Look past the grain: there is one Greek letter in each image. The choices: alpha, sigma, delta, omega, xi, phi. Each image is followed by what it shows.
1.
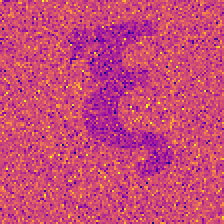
xi
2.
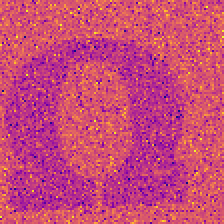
omega
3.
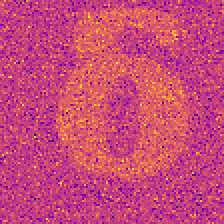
delta
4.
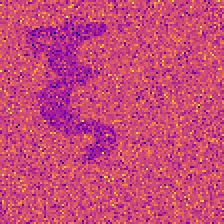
xi
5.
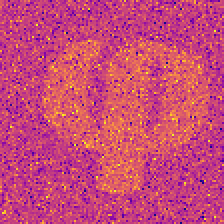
phi
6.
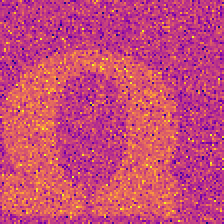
omega
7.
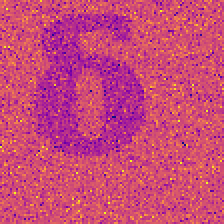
delta
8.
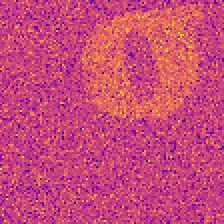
sigma
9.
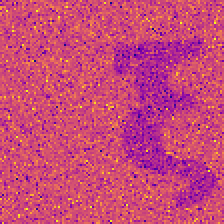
xi
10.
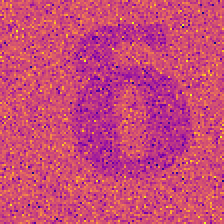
delta
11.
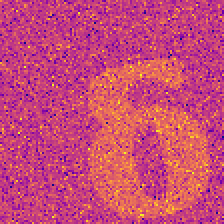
delta
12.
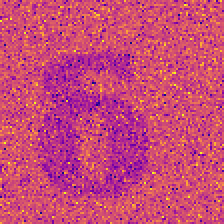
delta
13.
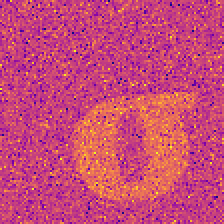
sigma
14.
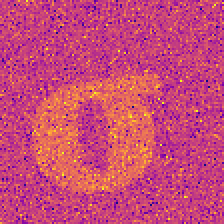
sigma
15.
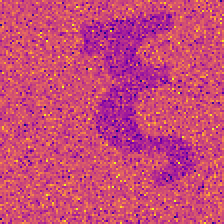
xi
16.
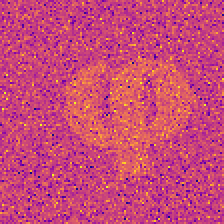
phi
